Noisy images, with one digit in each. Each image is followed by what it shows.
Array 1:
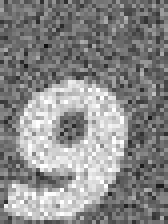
light 9
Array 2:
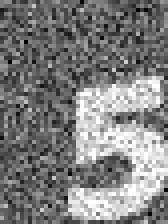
light 5
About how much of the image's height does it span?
two thirds
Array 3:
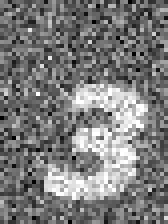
light 3
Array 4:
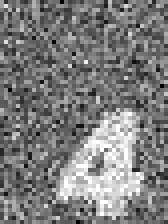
light 4
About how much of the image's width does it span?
half
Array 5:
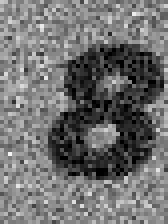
dark 8
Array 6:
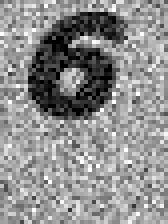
dark 6
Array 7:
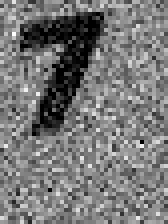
dark 7
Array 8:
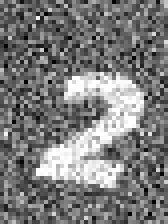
light 2
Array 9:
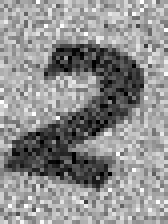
dark 2
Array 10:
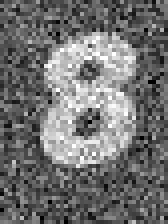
light 8
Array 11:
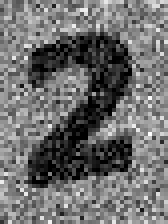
dark 2
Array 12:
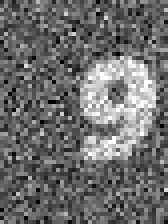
light 9
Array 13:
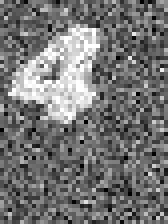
light 4
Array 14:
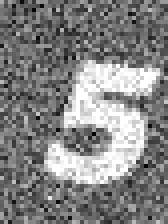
light 5
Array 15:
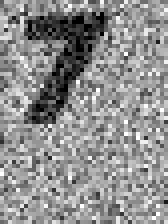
dark 7
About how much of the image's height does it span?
half
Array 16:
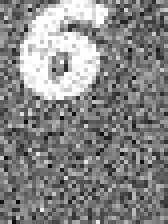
light 6
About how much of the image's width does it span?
half
